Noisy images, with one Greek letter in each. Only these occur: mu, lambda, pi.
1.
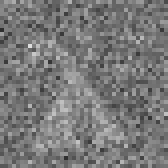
lambda
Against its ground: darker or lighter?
lighter
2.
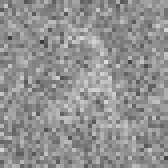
lambda
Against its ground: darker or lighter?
lighter
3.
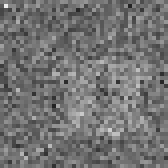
pi
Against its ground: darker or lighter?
lighter
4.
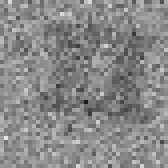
pi
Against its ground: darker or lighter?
darker
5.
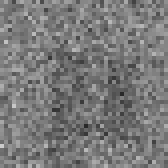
mu
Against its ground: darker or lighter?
darker
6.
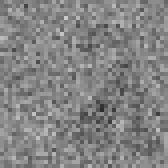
lambda
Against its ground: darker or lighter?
darker
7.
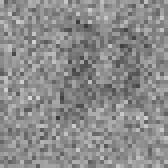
mu
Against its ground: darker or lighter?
darker
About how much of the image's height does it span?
two thirds
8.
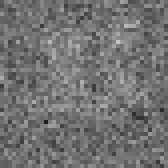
pi
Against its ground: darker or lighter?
lighter
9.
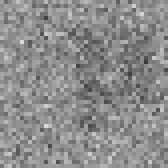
mu
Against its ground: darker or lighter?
darker
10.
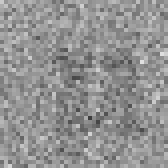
mu
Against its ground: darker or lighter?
darker
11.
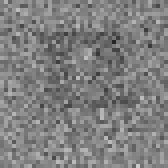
pi
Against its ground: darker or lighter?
darker
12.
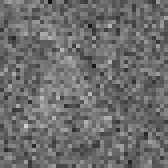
lambda
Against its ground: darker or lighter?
lighter
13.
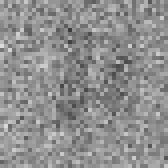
mu
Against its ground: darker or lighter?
darker
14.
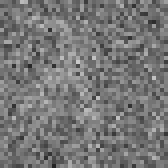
lambda
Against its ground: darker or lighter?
lighter
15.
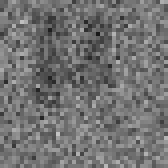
mu
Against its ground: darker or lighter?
darker
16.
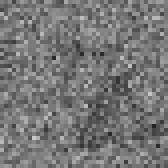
lambda
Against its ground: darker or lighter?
darker
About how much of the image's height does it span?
two thirds
